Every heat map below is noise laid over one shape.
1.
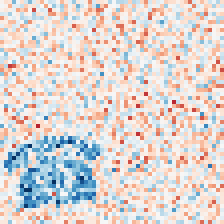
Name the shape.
telephone
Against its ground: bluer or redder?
bluer
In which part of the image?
bottom left
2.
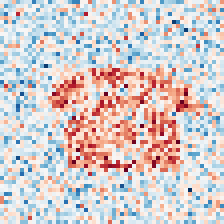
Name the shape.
telephone
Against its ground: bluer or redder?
redder
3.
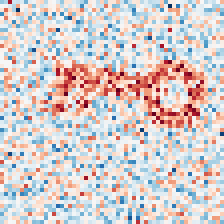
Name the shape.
key
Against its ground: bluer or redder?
redder
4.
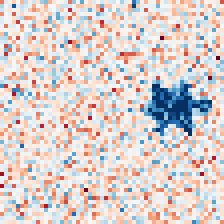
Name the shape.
turtle
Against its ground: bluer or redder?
bluer
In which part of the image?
middle right
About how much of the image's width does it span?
a third
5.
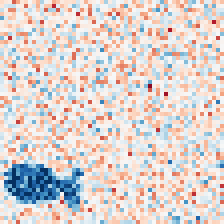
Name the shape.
fish
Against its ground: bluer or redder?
bluer
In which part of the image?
bottom left
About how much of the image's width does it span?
a third
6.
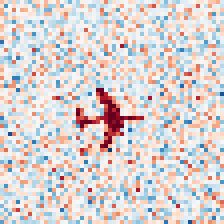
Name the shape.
airplane
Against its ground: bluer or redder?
redder
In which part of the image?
centre
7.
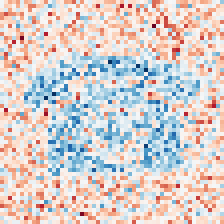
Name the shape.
telephone
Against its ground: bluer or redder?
bluer
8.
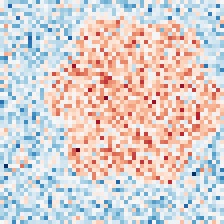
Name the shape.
flower
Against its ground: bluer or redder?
redder
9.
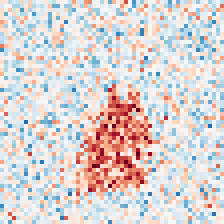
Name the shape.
chess knight
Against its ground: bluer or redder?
redder
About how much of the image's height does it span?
half
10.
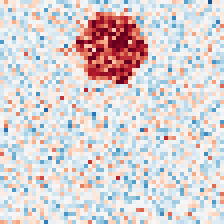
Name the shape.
flower
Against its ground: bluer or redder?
redder
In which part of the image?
top middle
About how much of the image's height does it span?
a third
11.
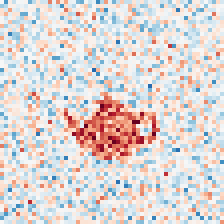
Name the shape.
teapot
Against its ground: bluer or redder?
redder
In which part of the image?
centre
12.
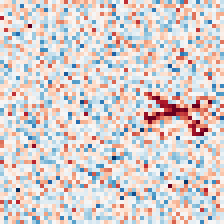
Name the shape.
pair of scissors
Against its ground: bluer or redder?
redder
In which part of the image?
middle right
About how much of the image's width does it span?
a third
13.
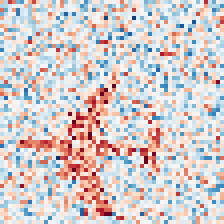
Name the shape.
airplane
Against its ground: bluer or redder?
redder
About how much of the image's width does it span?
two thirds
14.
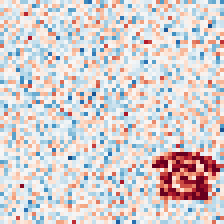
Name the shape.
telephone
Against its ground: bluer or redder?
redder
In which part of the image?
bottom right
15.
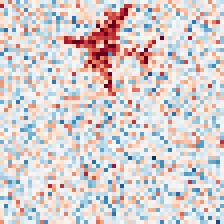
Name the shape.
airplane
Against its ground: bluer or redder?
redder
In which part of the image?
top middle
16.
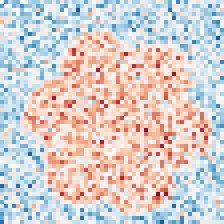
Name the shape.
flower
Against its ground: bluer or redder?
redder
